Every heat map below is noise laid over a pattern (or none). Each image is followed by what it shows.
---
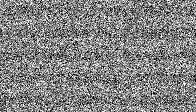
horizontal stripes
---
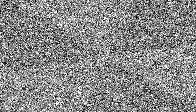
spokes from one point
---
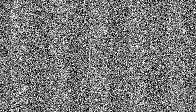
vertical stripes
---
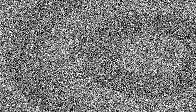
rings round one point
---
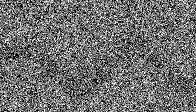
a wavy band
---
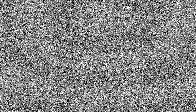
rings round one point
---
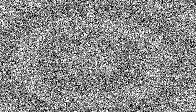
rings round one point
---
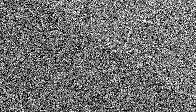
a sharp edge
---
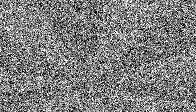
spokes from one point
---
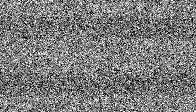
horizontal stripes
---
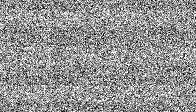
horizontal stripes
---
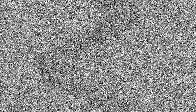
a wavy band
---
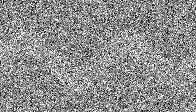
a wavy band
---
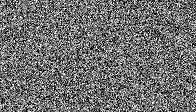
only noise
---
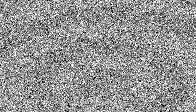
rings round one point
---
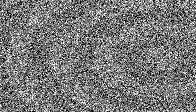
rings round one point
